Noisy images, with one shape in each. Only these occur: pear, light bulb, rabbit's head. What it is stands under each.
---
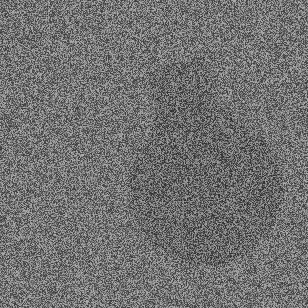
light bulb
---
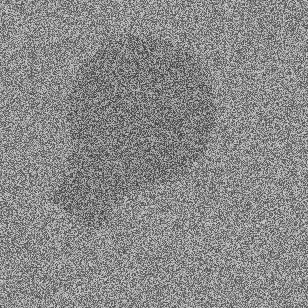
light bulb
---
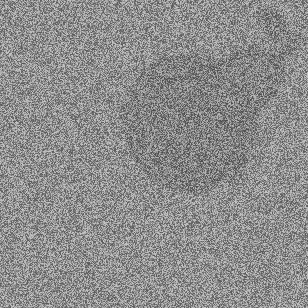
pear
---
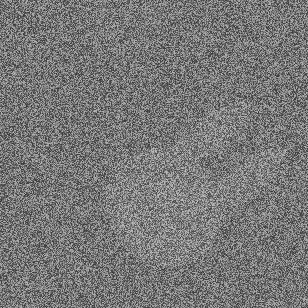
rabbit's head
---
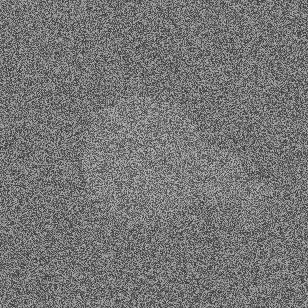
pear
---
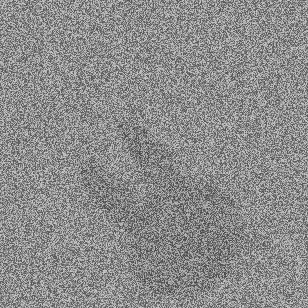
rabbit's head
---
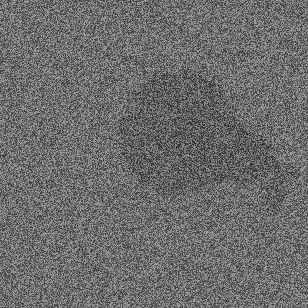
pear
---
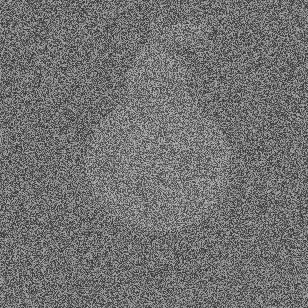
pear
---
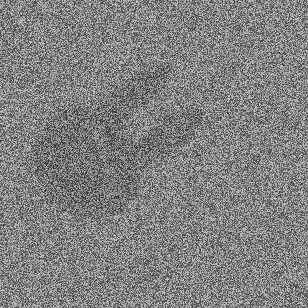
rabbit's head
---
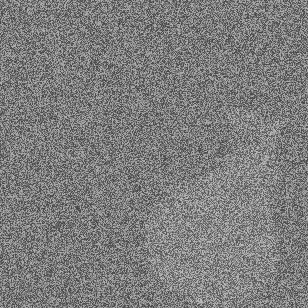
pear
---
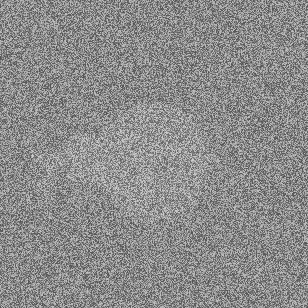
pear
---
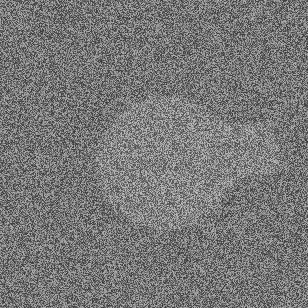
light bulb
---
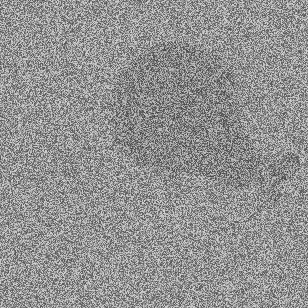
pear
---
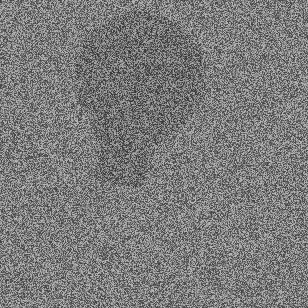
light bulb
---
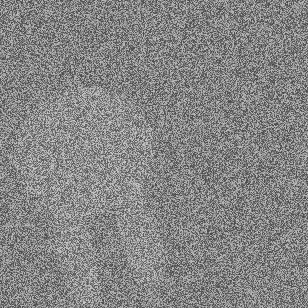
rabbit's head
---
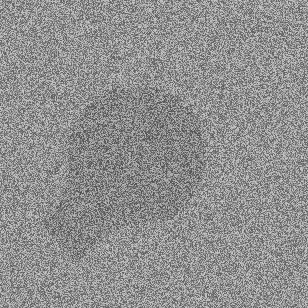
light bulb
